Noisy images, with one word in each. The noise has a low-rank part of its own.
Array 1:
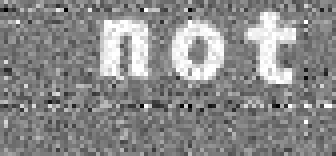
not
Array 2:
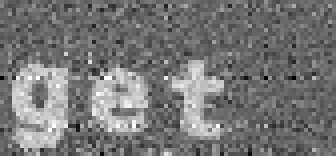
get
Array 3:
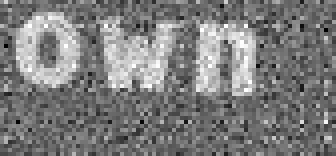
own
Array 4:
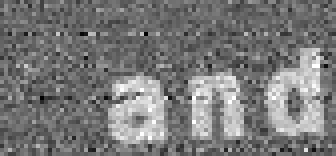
and
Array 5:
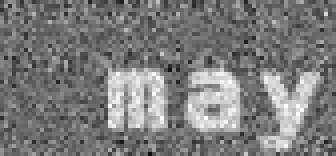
may
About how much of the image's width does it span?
two thirds
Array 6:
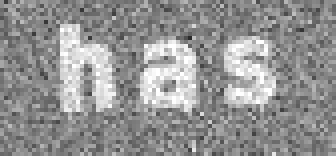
has
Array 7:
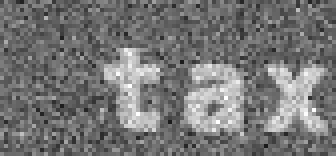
tax
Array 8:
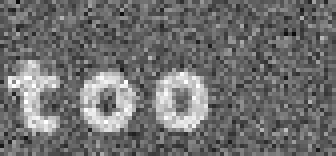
too
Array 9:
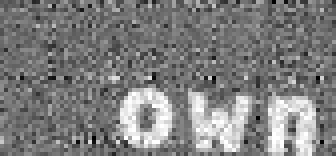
own
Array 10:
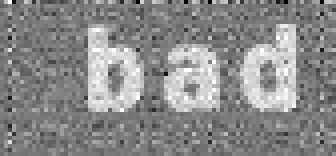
bad
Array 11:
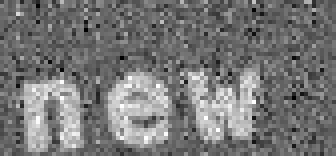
new
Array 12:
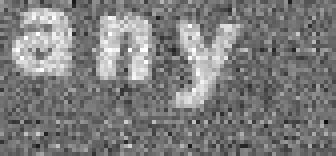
any
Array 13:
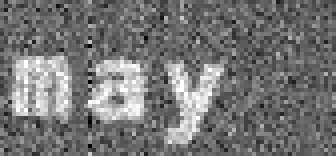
may
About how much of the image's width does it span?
two thirds
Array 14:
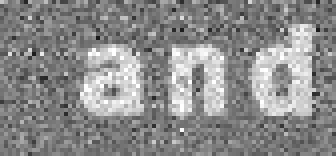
and
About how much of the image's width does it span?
two thirds
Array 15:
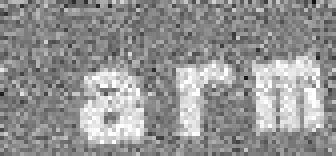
arm
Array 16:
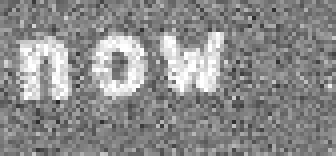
now
